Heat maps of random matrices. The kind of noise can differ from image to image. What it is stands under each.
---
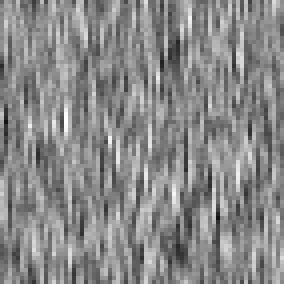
streaked along the columns
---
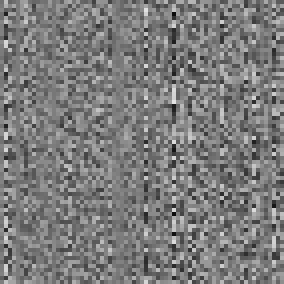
columns of uneven size
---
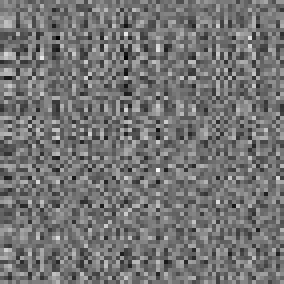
low rank plus noise
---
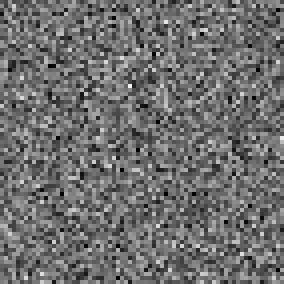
independent entries
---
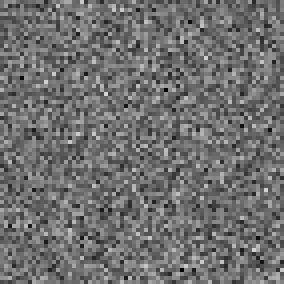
independent entries
